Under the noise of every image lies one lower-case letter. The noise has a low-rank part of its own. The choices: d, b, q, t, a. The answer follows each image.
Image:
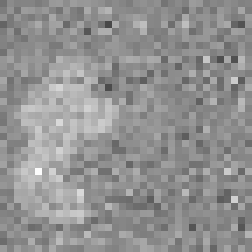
t
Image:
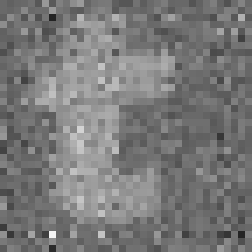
t
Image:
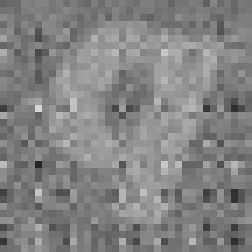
q
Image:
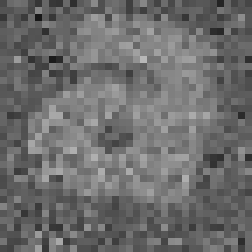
a
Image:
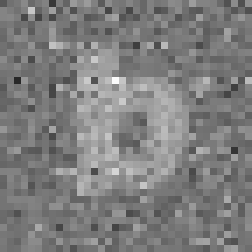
b
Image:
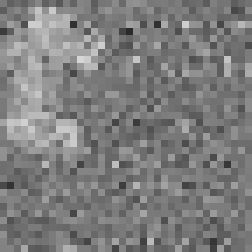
t
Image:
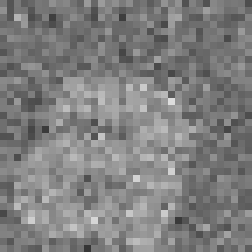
a
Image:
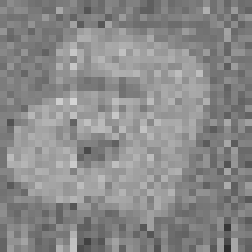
a
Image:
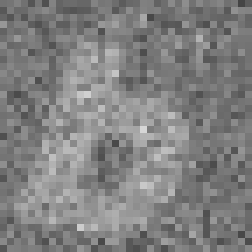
b
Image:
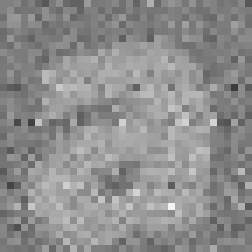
a
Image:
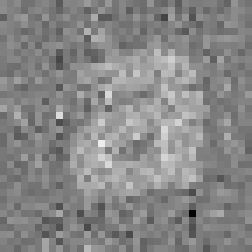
a
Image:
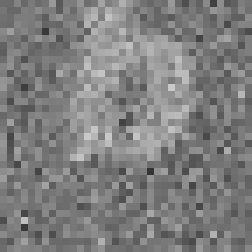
b
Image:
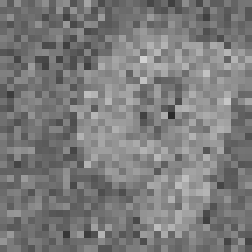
q
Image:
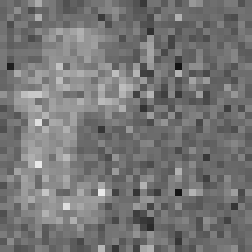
t
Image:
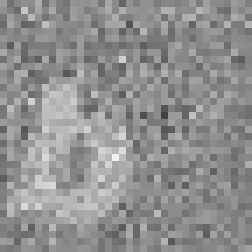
b
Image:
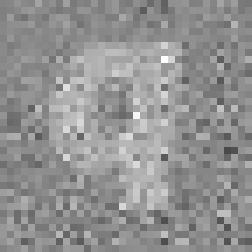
q
